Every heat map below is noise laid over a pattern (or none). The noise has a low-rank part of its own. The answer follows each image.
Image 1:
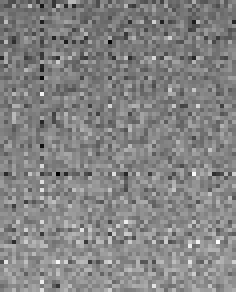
a smooth slope
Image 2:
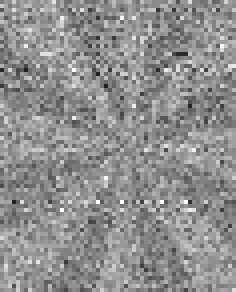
spokes from one point
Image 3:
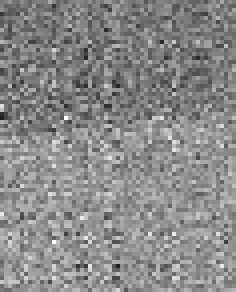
a sharp edge
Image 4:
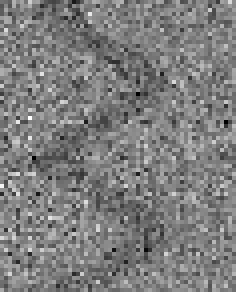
a wavy band
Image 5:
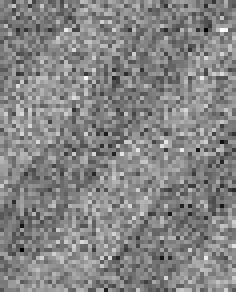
diagonal stripes
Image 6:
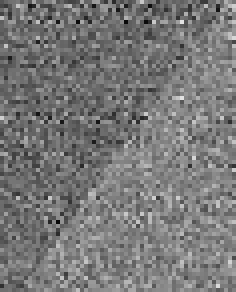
a sharp edge
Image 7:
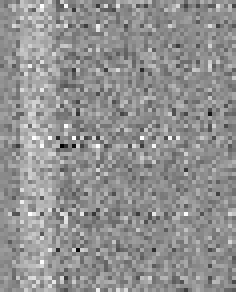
one vertical stripe
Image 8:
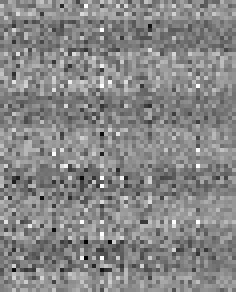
horizontal stripes
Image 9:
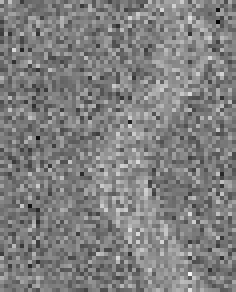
a wavy band
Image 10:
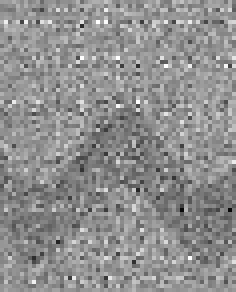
a wavy band
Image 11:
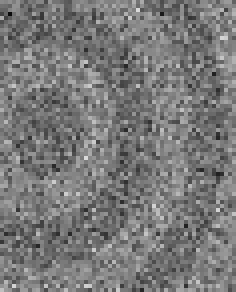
rings round one point
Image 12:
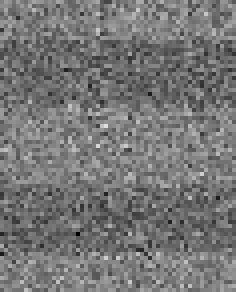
horizontal stripes
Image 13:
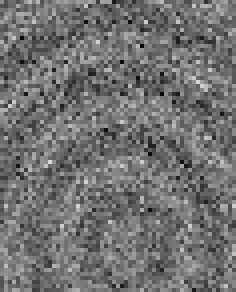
rings round one point
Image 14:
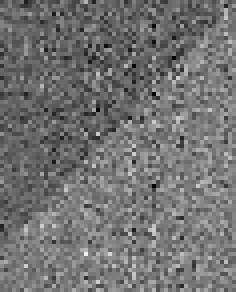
a sharp edge
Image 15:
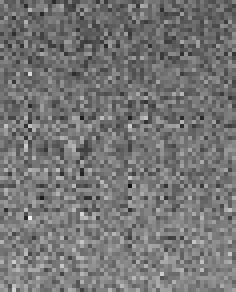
a smooth slope
